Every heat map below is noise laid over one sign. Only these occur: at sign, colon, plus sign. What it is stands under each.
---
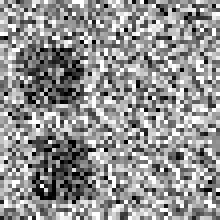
colon
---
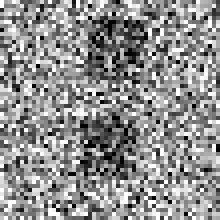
colon
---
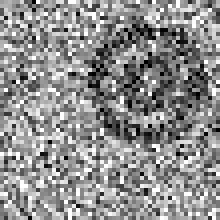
at sign
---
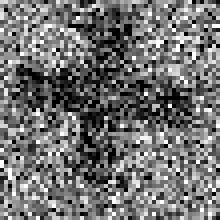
plus sign
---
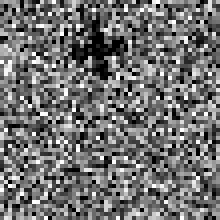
plus sign
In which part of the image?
top middle
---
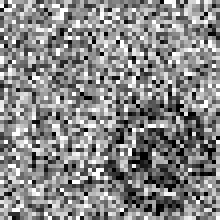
at sign
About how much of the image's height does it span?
half
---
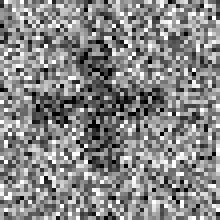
plus sign
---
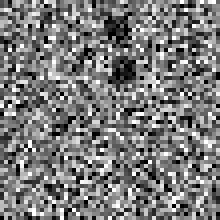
colon
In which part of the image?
top middle
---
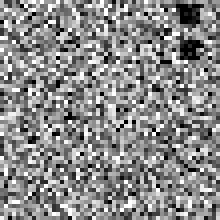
colon
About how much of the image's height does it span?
a quarter
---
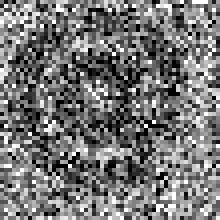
at sign
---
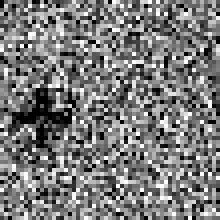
plus sign
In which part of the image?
middle left
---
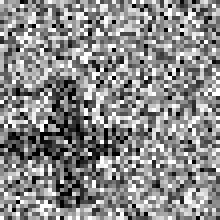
plus sign
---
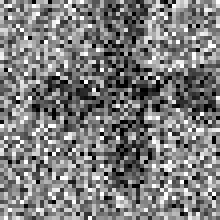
plus sign
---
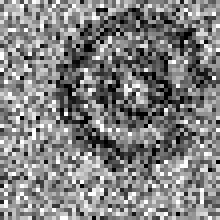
at sign
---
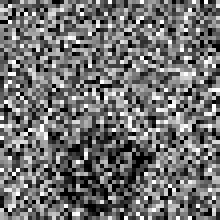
at sign
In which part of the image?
bottom middle
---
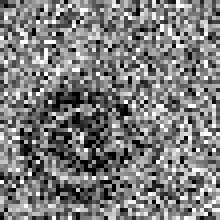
at sign
